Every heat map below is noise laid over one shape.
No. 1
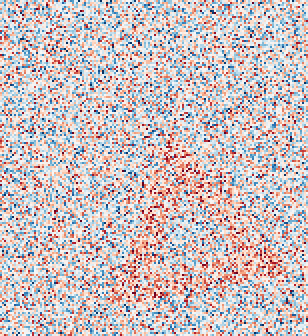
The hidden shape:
triangle frame
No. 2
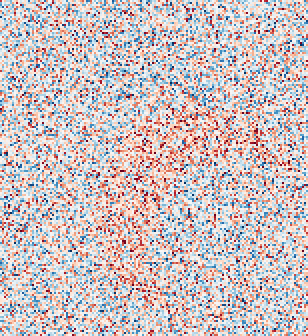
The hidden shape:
crescent
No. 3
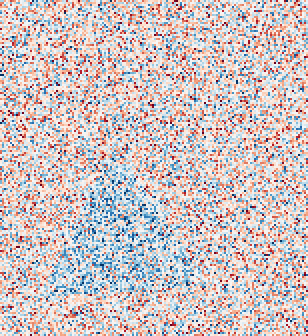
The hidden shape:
triangle
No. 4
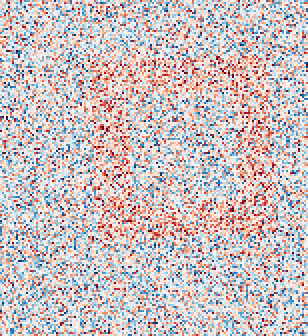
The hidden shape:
square frame
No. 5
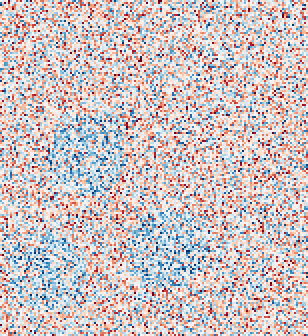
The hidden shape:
three dots
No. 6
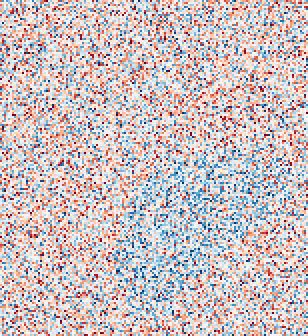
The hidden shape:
half disc
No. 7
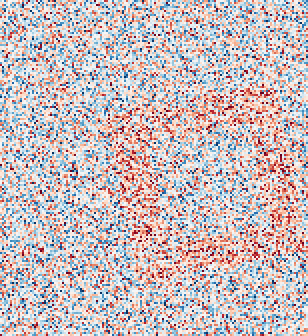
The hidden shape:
square frame
